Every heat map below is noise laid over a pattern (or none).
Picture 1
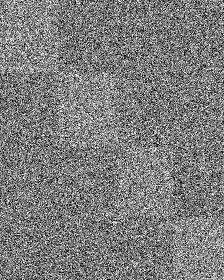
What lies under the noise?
blocks along the diagonal
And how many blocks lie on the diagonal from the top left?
4
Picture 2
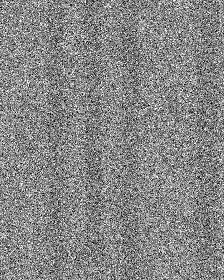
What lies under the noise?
bands of columns
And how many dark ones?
4
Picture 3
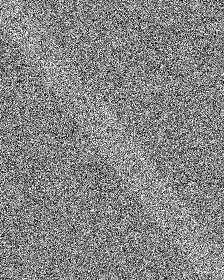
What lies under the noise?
a diagonal band
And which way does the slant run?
top left to bottom right
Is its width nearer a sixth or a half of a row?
a sixth
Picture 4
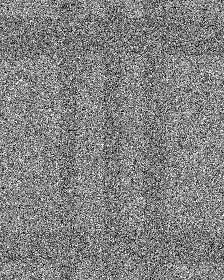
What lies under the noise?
bands of rows crossing bands of columns
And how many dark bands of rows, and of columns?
2 and 3
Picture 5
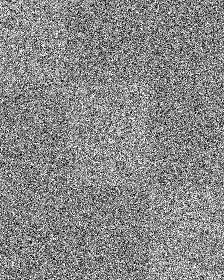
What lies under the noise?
blocks along the diagonal
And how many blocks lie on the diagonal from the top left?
3
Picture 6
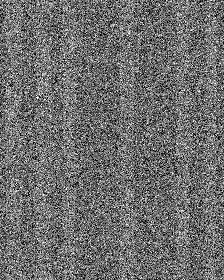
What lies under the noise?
bands of columns
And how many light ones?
6
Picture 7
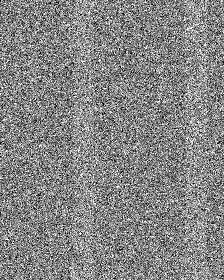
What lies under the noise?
bands of columns
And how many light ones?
2
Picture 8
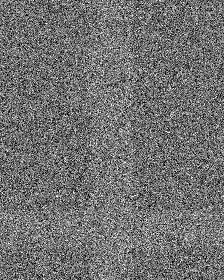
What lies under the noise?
bands of rows crossing bands of columns
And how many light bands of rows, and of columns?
1 and 1
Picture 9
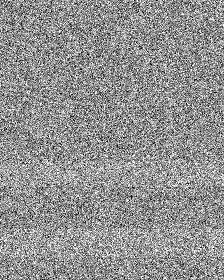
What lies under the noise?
bands of rows
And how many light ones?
2
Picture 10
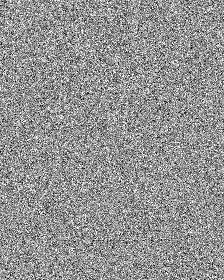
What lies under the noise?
only noise
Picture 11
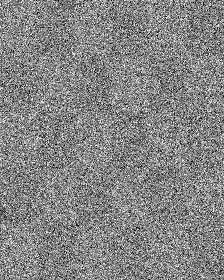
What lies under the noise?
a checkerboard
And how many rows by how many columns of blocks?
5 by 6
